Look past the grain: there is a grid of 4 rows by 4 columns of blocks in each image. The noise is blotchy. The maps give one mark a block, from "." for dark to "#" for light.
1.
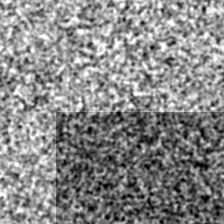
# # # #
# # # #
# . . .
# . . .
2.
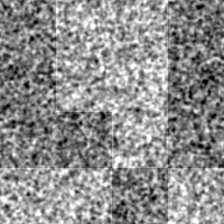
. # # .
. # # .
. . # .
# # . #
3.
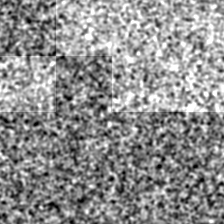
. # # #
# . # #
. . . .
. . . .
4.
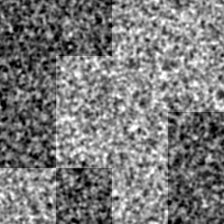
. . # #
. # # #
. # # .
# . # .
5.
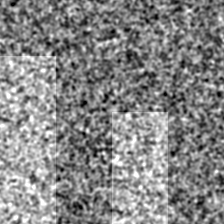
. . . .
# . . .
# . # .
# . # .
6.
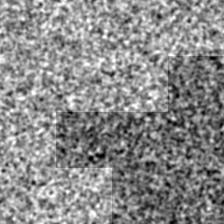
# # # #
# # # .
# . . .
# # . .
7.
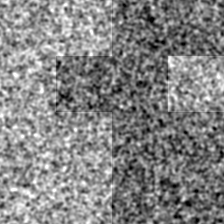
# # . .
# . . #
# # . .
# # . .
